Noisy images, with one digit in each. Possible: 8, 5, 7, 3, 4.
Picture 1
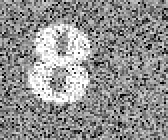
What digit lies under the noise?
8
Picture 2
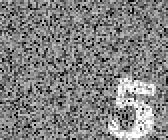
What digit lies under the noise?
5
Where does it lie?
bottom right
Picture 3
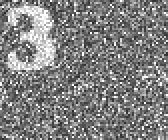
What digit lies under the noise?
3
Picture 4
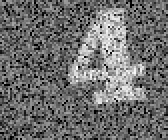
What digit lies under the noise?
4
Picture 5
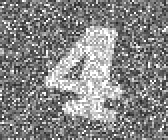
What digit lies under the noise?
4
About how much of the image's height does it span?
two thirds
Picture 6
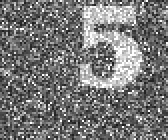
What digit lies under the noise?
5
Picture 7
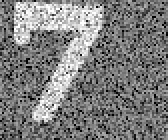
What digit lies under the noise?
7
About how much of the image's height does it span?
nearly all
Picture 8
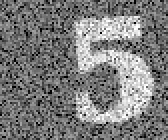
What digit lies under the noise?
5
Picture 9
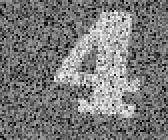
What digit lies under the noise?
4
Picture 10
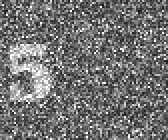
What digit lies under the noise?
5
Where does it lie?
middle left
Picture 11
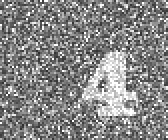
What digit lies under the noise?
4
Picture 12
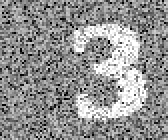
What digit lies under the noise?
3
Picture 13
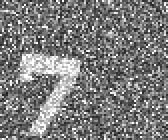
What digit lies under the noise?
7
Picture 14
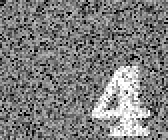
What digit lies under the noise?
4
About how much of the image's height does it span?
half
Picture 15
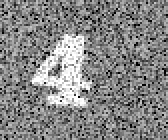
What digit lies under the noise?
4
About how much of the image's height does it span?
half
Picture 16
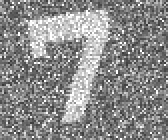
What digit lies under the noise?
7
